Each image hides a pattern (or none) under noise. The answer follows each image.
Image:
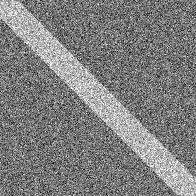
a diagonal band
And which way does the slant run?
top left to bottom right
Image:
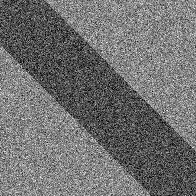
a diagonal band
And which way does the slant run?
top left to bottom right
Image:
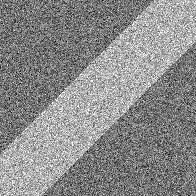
a diagonal band
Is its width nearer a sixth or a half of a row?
a half
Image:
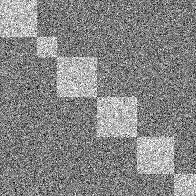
blocks along the diagonal
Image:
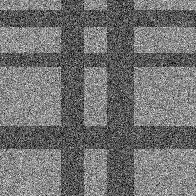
bands of rows crossing bands of columns
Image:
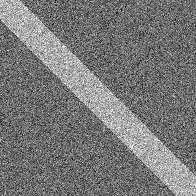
a diagonal band
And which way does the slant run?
top left to bottom right
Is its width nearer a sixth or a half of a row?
a sixth
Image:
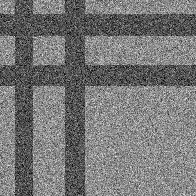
bands of rows crossing bands of columns
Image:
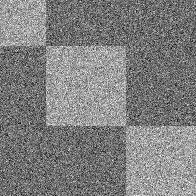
blocks along the diagonal
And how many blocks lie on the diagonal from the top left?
3
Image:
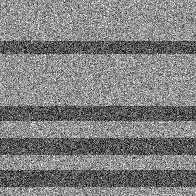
bands of rows
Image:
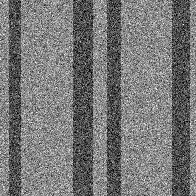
bands of columns
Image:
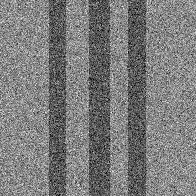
bands of columns
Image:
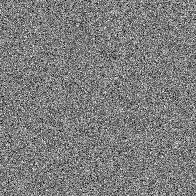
only noise
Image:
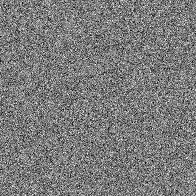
only noise
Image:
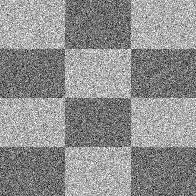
a checkerboard
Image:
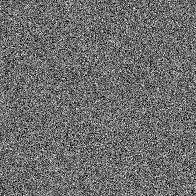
only noise
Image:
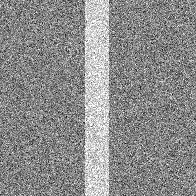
one band of columns
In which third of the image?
middle
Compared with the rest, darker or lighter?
lighter
